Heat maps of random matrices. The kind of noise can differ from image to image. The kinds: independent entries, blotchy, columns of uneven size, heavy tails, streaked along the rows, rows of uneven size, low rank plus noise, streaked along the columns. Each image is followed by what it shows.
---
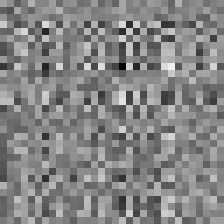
low rank plus noise
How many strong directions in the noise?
one
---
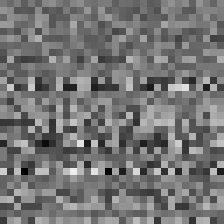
rows of uneven size
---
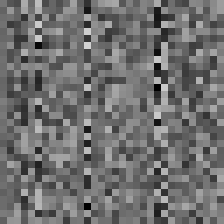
columns of uneven size
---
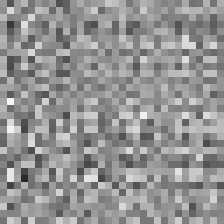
low rank plus noise
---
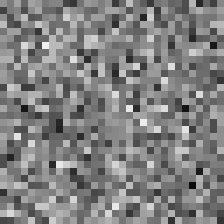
independent entries
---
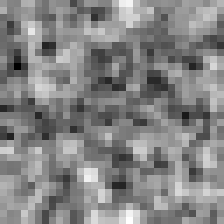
blotchy
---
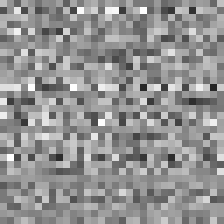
rows of uneven size
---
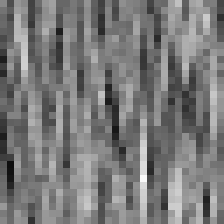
streaked along the columns
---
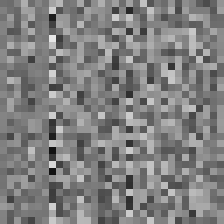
columns of uneven size
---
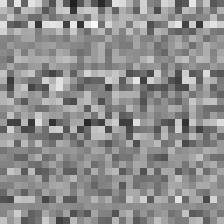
rows of uneven size
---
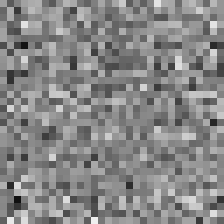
low rank plus noise
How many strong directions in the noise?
five to eight
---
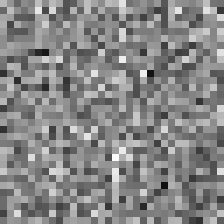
low rank plus noise
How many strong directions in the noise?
five to eight
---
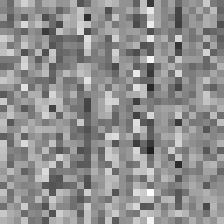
columns of uneven size
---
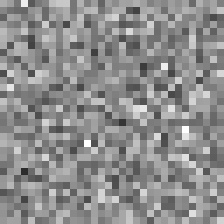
independent entries
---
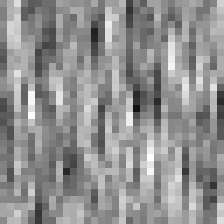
streaked along the columns
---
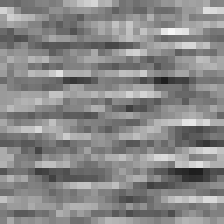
streaked along the rows
